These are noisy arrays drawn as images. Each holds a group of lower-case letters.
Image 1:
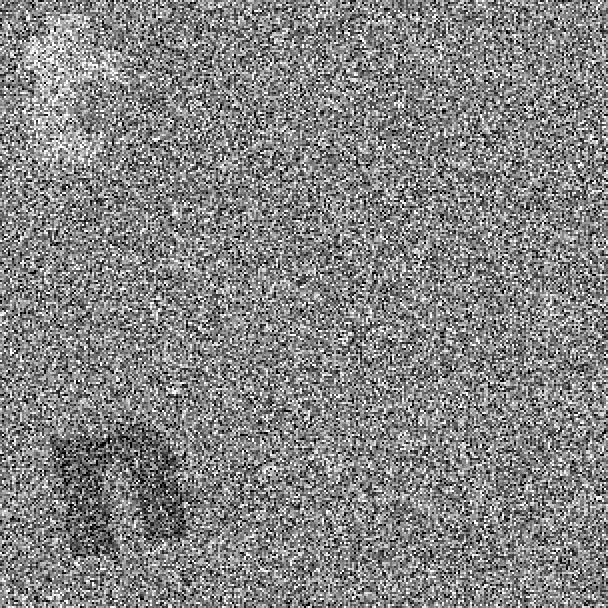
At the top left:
t
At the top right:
nothing
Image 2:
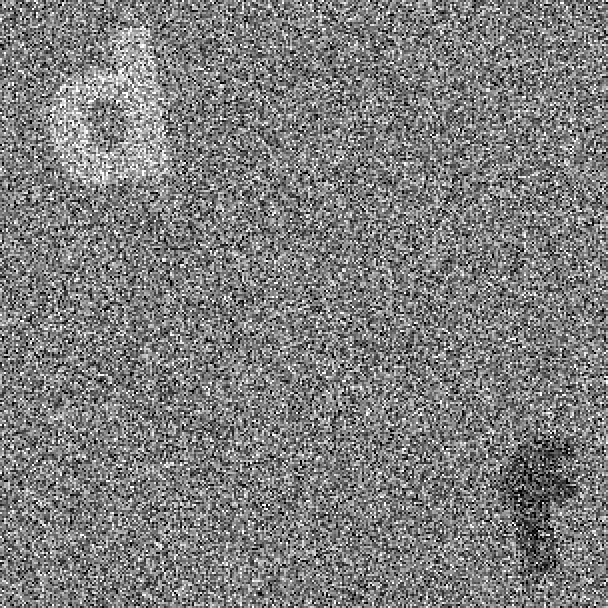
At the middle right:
nothing
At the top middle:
nothing
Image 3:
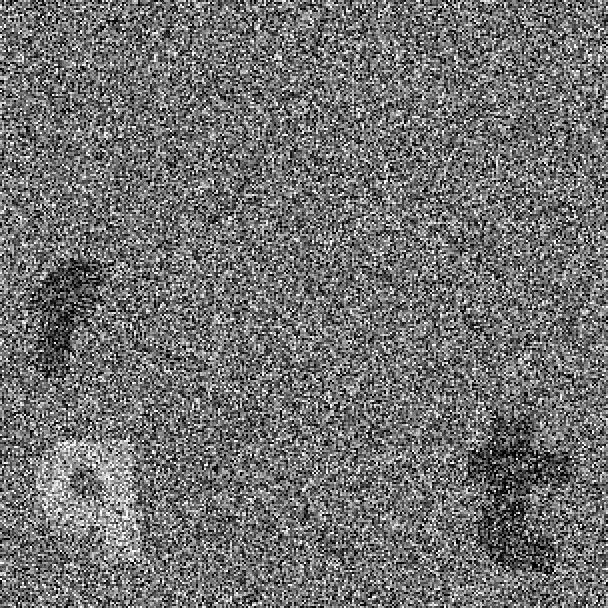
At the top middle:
nothing
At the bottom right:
t
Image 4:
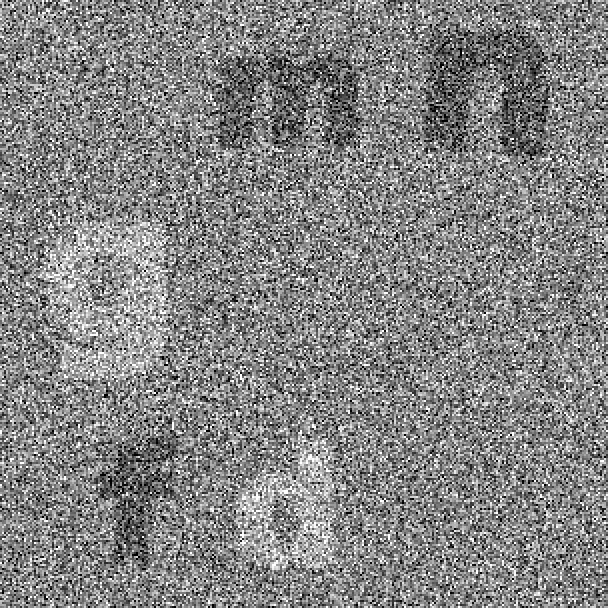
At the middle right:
nothing
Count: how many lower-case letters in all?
5
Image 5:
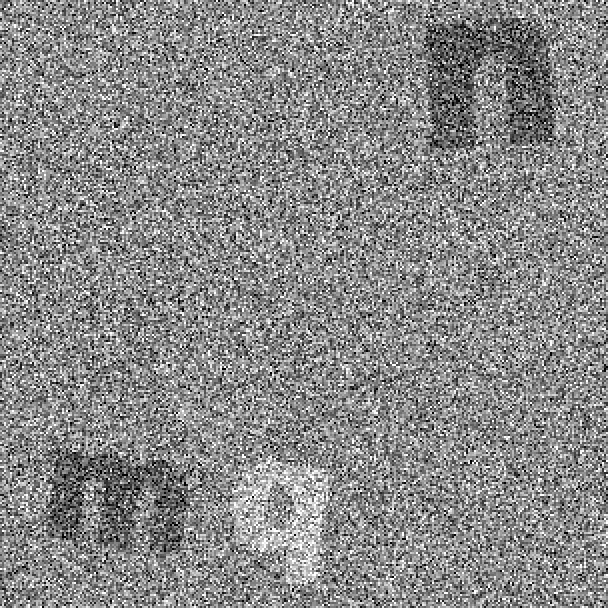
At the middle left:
nothing
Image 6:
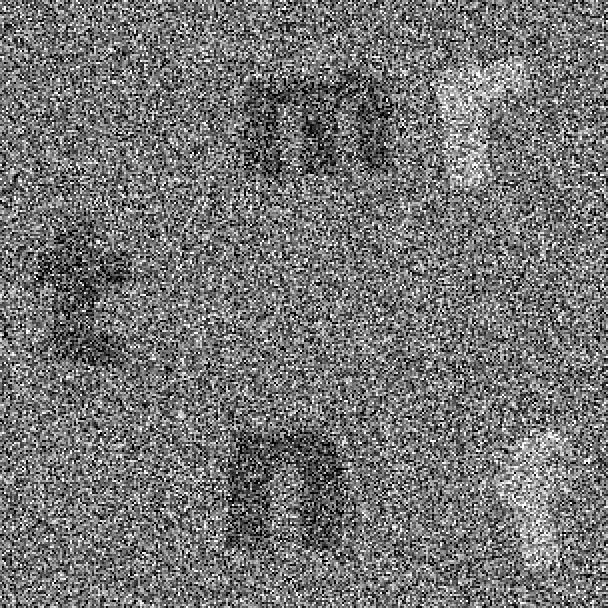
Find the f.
bottom right
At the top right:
r
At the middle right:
nothing
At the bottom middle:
n
